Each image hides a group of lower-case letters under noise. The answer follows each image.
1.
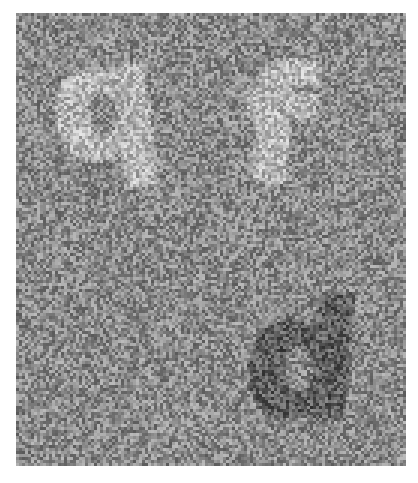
top left: light q; top right: light f; bottom right: dark d
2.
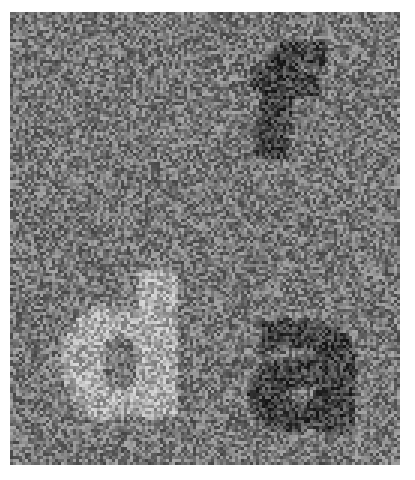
top right: dark f; bottom left: light d; bottom right: dark a
